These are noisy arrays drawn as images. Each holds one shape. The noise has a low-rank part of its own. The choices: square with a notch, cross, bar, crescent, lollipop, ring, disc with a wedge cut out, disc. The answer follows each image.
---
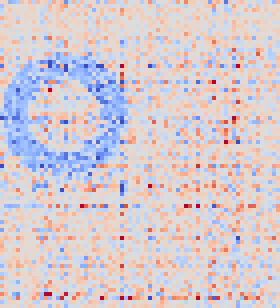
blue ring
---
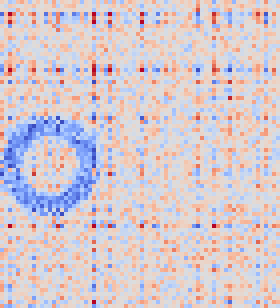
blue ring, middle left
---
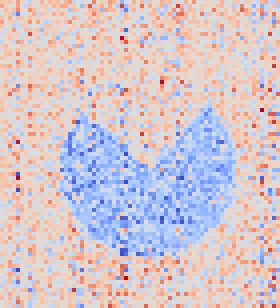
blue disc with a wedge cut out
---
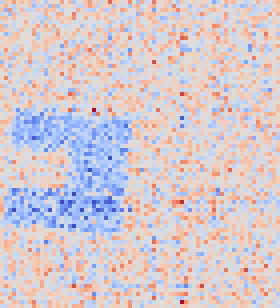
blue square with a notch
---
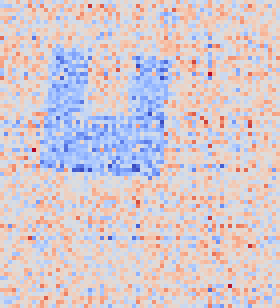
blue square with a notch
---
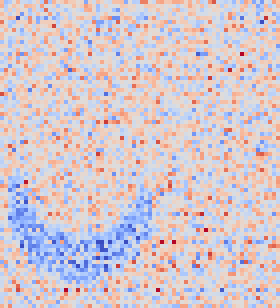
blue crescent
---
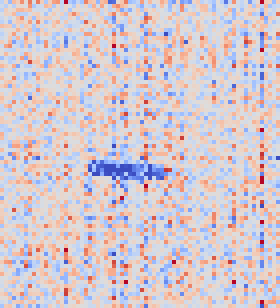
blue bar, centre
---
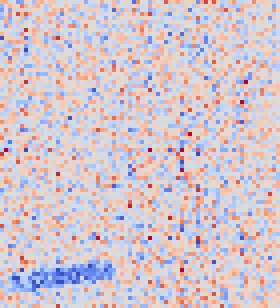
blue bar, bottom left
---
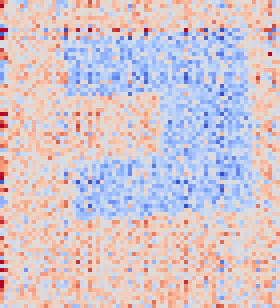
blue square with a notch
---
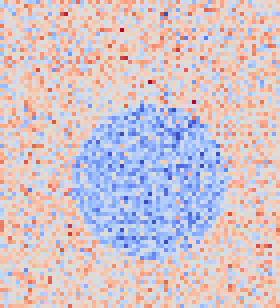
blue disc
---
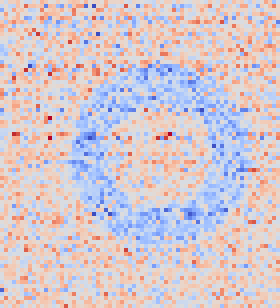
blue ring
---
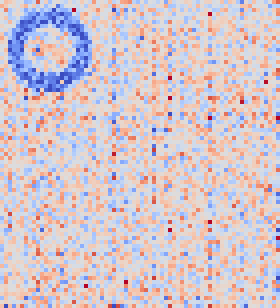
blue ring, top left
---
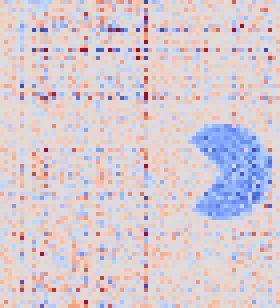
blue disc with a wedge cut out, middle right
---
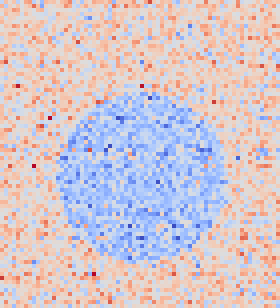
blue disc
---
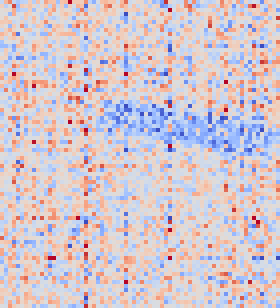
blue bar
